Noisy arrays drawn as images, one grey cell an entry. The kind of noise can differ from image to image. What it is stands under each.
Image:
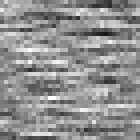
streaked along the rows
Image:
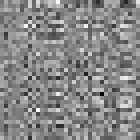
low rank plus noise
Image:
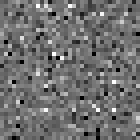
heavy tails
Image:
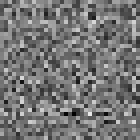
low rank plus noise
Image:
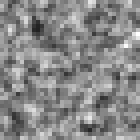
blotchy
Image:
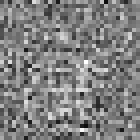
low rank plus noise
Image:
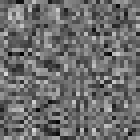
low rank plus noise
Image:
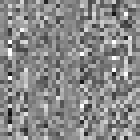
columns of uneven size
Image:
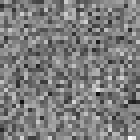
low rank plus noise
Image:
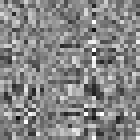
low rank plus noise
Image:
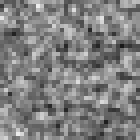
blotchy
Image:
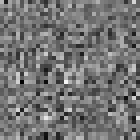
low rank plus noise
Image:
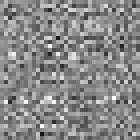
low rank plus noise
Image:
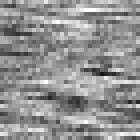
streaked along the rows
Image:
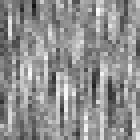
streaked along the columns
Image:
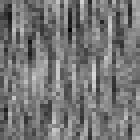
streaked along the columns
